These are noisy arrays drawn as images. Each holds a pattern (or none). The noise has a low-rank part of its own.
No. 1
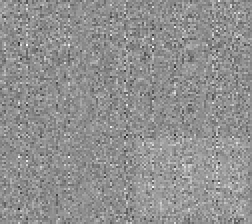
one block
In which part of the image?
bottom right
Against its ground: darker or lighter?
lighter
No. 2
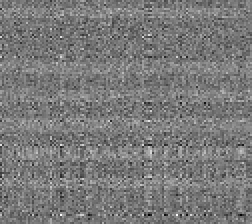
bands of rows
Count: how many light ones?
6
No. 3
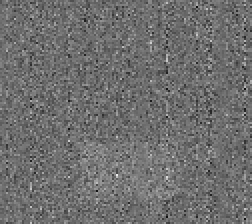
one block
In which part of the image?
bottom middle
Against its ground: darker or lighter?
lighter
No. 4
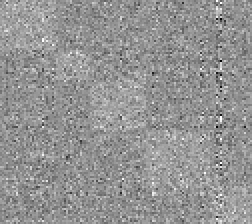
blocks along the diagonal
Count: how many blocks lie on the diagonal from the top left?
5
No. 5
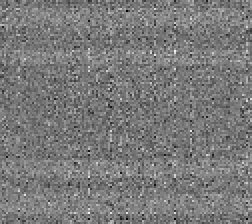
bands of rows
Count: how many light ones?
4
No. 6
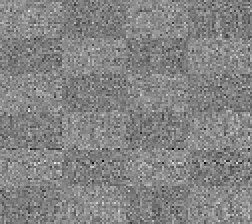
a checkerboard
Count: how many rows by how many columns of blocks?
6 by 4
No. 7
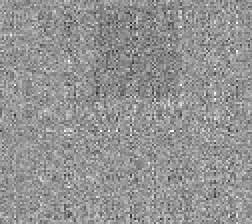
one block
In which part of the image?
top middle
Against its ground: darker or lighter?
darker
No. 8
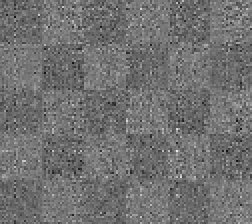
a checkerboard
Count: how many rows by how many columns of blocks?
5 by 6
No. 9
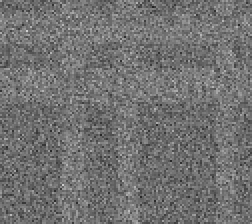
bands of rows crossing bands of columns
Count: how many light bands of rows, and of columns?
2 and 3
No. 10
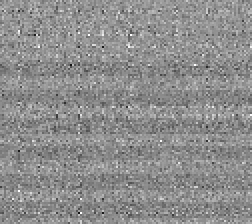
bands of rows
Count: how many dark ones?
6
